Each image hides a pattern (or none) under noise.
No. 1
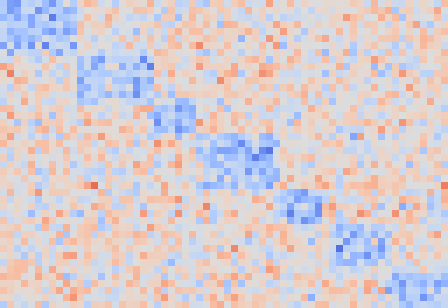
blocks along the diagonal
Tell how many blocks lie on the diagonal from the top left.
7
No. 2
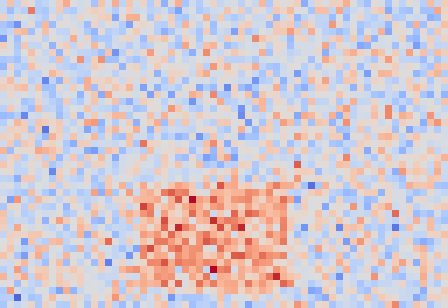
one block
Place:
bottom middle
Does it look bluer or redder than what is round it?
redder
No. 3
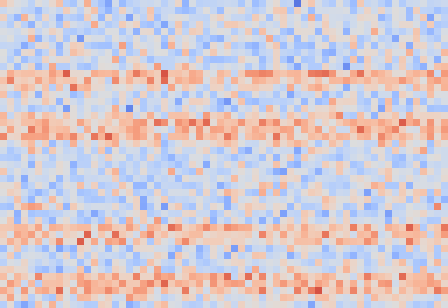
bands of rows
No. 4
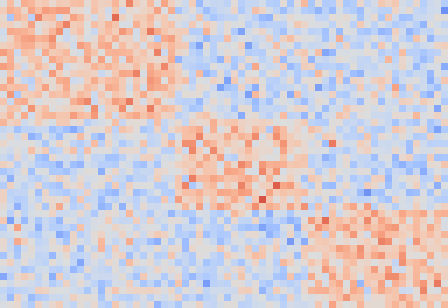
blocks along the diagonal
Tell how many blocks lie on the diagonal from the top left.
3
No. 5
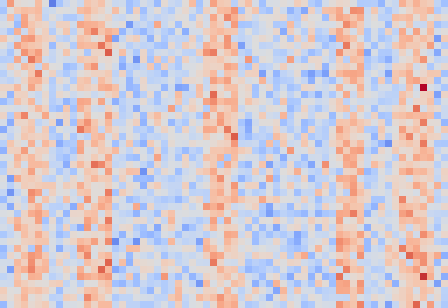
bands of columns
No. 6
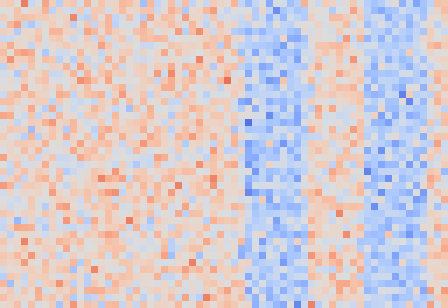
bands of columns
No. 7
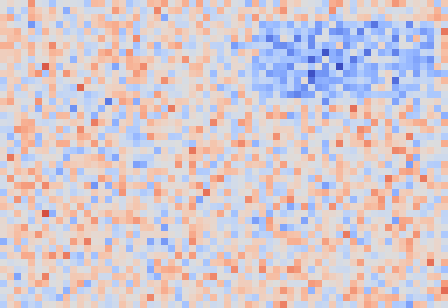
one block
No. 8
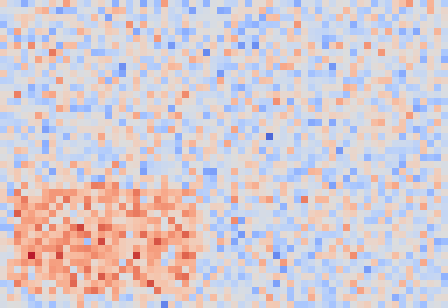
one block
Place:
bottom left
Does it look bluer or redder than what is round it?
redder
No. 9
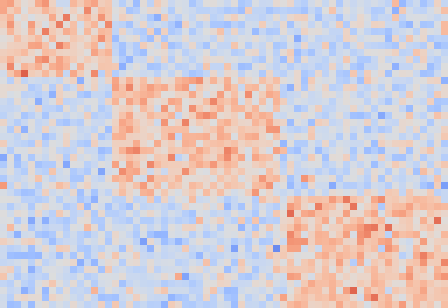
blocks along the diagonal
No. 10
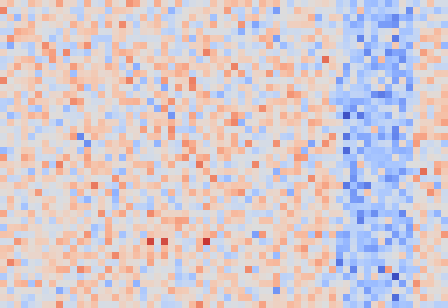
one band of columns
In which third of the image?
right
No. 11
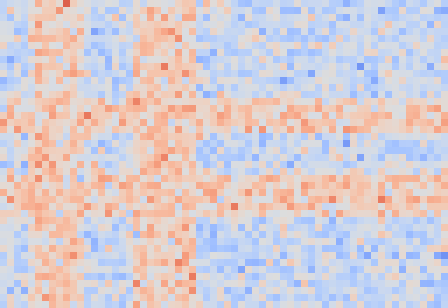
bands of rows crossing bands of columns
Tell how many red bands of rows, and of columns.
2 and 2
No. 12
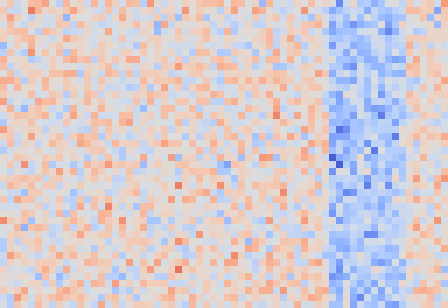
one band of columns
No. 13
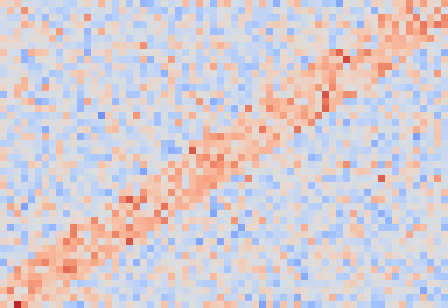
a diagonal band
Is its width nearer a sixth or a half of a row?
a sixth
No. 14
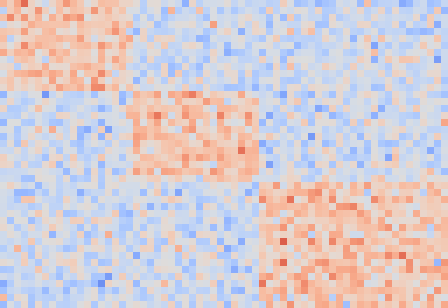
blocks along the diagonal
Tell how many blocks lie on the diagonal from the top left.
3
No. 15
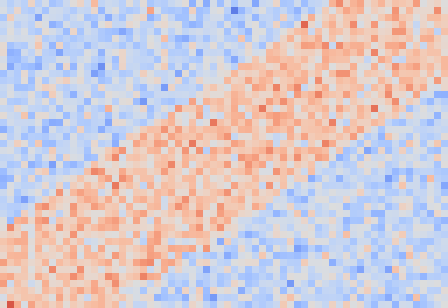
a diagonal band
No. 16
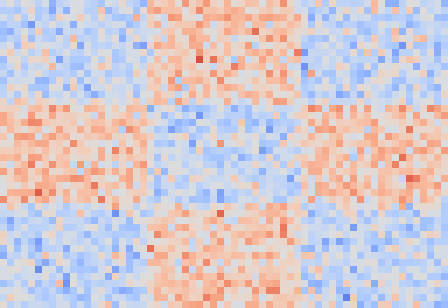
a checkerboard
